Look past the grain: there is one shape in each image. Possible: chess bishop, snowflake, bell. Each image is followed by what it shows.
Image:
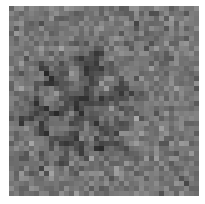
dark snowflake
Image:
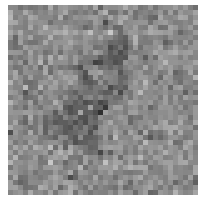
dark chess bishop
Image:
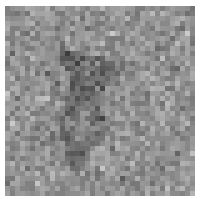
dark chess bishop
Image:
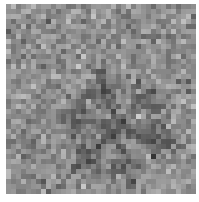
dark snowflake
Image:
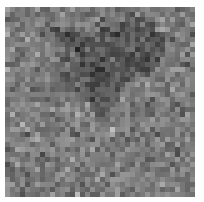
dark bell
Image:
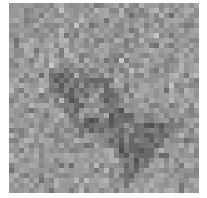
dark chess bishop
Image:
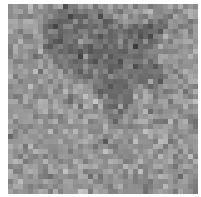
dark bell
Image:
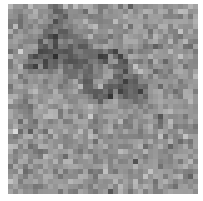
dark chess bishop
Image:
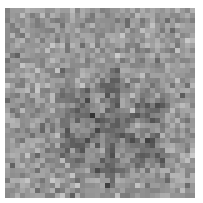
dark snowflake
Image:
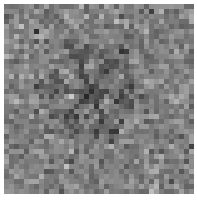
dark snowflake
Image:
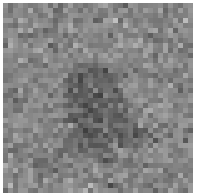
dark bell
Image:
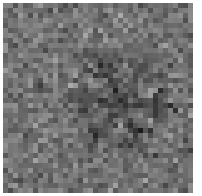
dark snowflake
